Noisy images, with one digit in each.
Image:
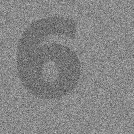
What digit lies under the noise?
6
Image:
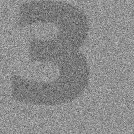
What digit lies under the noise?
3
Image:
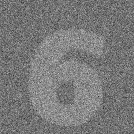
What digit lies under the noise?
6
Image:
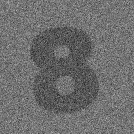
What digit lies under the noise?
8
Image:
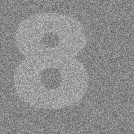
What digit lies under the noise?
8
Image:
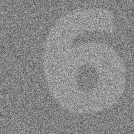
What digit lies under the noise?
6
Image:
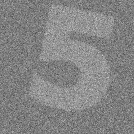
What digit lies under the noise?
5
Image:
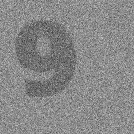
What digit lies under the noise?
9
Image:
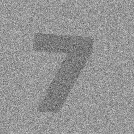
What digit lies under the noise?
7
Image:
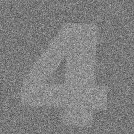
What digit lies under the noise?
4
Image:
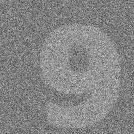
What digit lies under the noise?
9
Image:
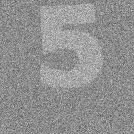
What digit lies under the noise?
5
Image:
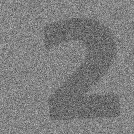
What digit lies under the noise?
2
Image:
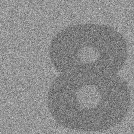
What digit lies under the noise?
8
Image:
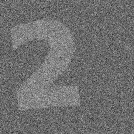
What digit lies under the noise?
2
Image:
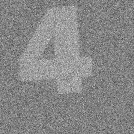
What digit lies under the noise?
4
